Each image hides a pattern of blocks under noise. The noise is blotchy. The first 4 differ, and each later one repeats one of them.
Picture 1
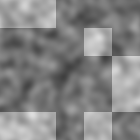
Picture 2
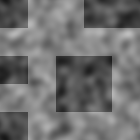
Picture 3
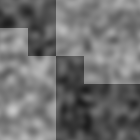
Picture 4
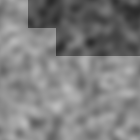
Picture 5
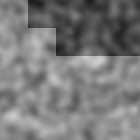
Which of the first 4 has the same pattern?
4
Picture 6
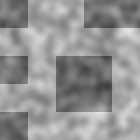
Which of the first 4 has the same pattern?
2
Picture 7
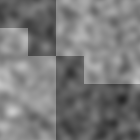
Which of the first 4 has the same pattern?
3
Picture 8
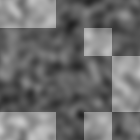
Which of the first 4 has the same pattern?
1
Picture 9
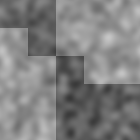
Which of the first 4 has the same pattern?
3
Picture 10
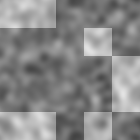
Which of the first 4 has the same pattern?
1
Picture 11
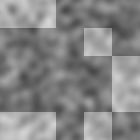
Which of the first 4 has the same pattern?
1
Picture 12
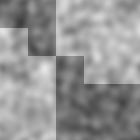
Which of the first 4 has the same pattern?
3
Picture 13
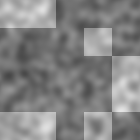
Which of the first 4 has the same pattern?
1
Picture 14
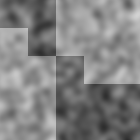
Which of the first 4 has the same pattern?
3
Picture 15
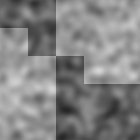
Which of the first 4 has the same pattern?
3
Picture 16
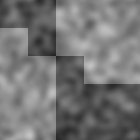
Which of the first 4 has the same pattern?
3
